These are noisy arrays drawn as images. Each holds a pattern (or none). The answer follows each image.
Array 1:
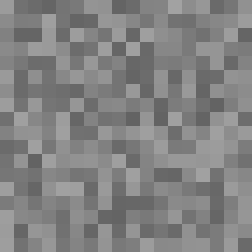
only noise
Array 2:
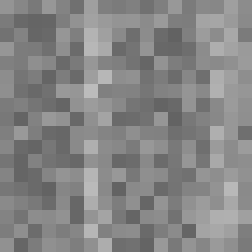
bands of columns
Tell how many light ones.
2
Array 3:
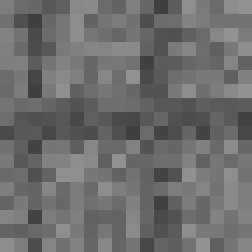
bands of rows crossing bands of columns
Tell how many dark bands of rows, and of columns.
1 and 2
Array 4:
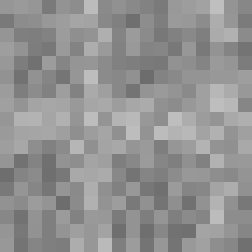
bands of rows crossing bands of columns
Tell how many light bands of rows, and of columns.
1 and 2
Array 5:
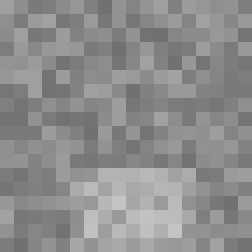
one block
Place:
bottom middle
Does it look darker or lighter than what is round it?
lighter
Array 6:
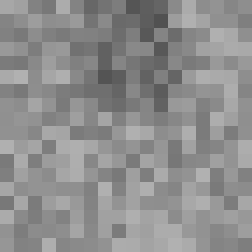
one block
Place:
top middle
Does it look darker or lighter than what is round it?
darker
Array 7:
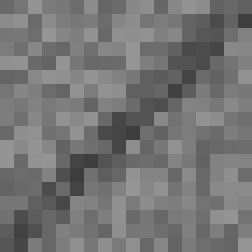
a diagonal band
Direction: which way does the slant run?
bottom left to top right
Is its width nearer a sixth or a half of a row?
a sixth
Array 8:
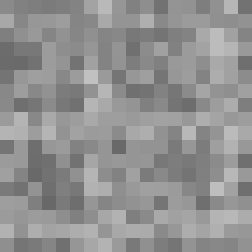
bands of rows crossing bands of columns
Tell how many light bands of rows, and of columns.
3 and 2
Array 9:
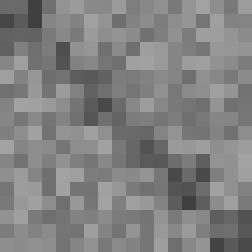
blocks along the diagonal
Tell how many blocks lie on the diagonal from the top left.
6
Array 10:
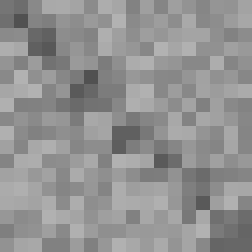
blocks along the diagonal
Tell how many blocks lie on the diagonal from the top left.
7
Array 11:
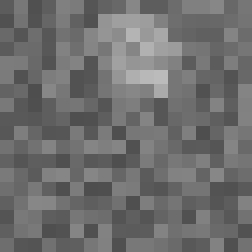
one block
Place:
top middle
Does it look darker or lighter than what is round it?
lighter
